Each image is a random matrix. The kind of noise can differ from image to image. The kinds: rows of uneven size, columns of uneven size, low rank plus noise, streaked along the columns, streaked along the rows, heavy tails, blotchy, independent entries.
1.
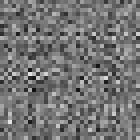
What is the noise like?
low rank plus noise
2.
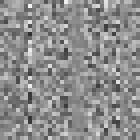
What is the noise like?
columns of uneven size
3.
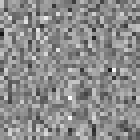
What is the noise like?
low rank plus noise
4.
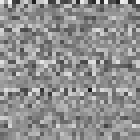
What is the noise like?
rows of uneven size
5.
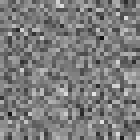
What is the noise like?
low rank plus noise
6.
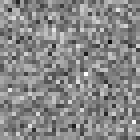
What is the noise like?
independent entries
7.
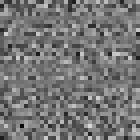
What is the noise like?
rows of uneven size
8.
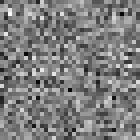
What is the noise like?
low rank plus noise
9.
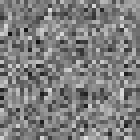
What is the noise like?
low rank plus noise
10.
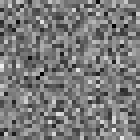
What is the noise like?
low rank plus noise
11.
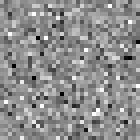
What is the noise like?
heavy tails
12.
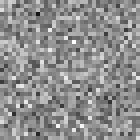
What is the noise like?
independent entries
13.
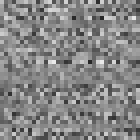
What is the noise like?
rows of uneven size
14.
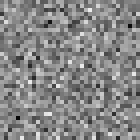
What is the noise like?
low rank plus noise
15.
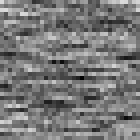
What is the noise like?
streaked along the rows
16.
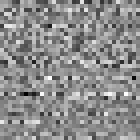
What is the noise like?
rows of uneven size
